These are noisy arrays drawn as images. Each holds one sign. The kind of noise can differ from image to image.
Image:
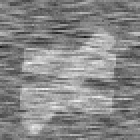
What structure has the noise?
streaked along the rows
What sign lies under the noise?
not-equal sign
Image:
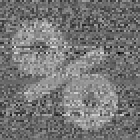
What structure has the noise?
rows of uneven size
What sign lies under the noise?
percent sign
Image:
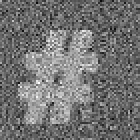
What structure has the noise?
low rank plus noise
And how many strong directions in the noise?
three or four
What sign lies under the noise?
hash sign
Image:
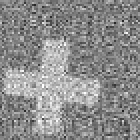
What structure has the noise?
low rank plus noise
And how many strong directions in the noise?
three or four
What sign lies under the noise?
plus sign
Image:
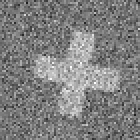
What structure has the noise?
independent entries
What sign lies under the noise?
plus sign
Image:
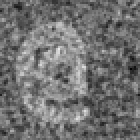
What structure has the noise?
blotchy
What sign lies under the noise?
at sign
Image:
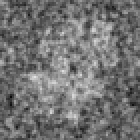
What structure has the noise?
blotchy
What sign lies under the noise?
hash sign
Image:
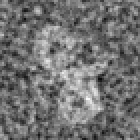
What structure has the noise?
blotchy
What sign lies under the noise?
percent sign
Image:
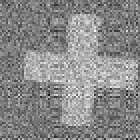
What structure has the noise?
low rank plus noise
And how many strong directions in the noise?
one
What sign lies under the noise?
plus sign
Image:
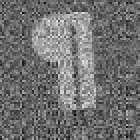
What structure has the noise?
low rank plus noise
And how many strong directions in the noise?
two
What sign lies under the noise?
pilcrow
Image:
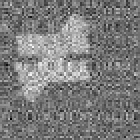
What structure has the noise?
low rank plus noise
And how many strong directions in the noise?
two
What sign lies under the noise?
not-equal sign
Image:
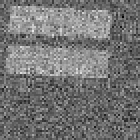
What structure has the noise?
low rank plus noise
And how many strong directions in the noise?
five to eight
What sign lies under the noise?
equals sign
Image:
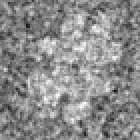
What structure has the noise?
blotchy
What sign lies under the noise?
hash sign
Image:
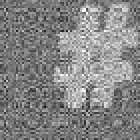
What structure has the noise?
low rank plus noise
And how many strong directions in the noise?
two
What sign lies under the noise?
hash sign
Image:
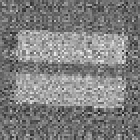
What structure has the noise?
low rank plus noise
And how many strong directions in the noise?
three or four
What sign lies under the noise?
equals sign
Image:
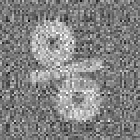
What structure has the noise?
low rank plus noise
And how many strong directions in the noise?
two
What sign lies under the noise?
percent sign
